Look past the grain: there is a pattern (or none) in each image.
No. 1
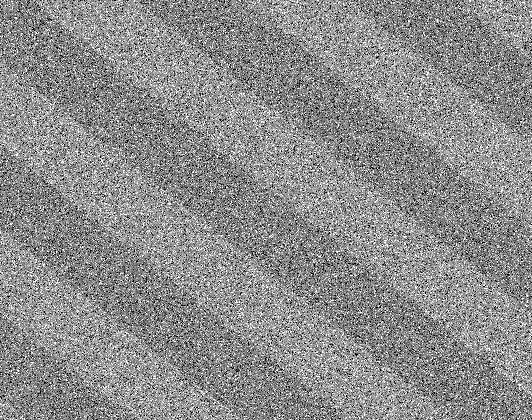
diagonal stripes
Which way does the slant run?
top left to bottom right
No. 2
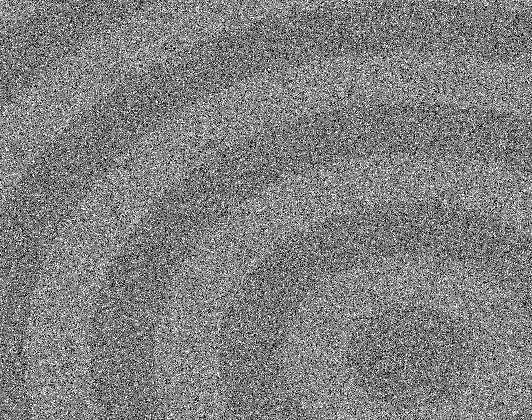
rings round one point
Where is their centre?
bottom right
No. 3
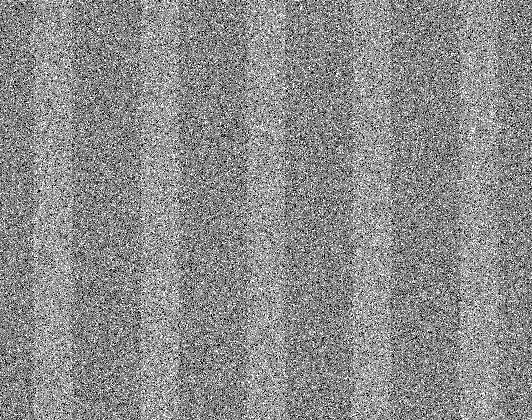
vertical stripes
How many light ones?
5
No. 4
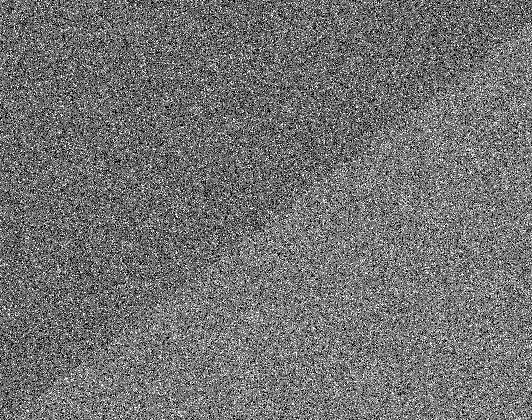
a sharp edge
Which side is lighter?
bottom right
